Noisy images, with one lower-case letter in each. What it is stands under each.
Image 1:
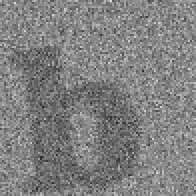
b
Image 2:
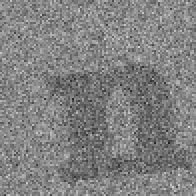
n
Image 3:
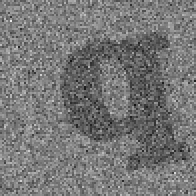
q
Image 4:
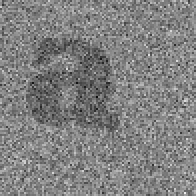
a
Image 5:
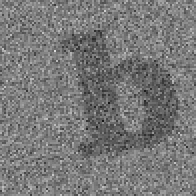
b
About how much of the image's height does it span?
two thirds
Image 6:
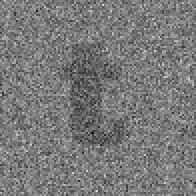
t
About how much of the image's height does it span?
half
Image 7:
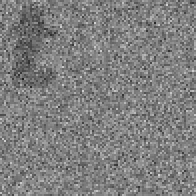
t
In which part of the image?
top left
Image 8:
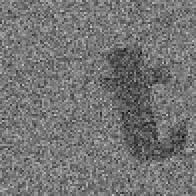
t
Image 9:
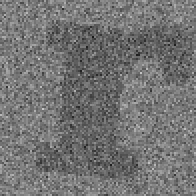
r
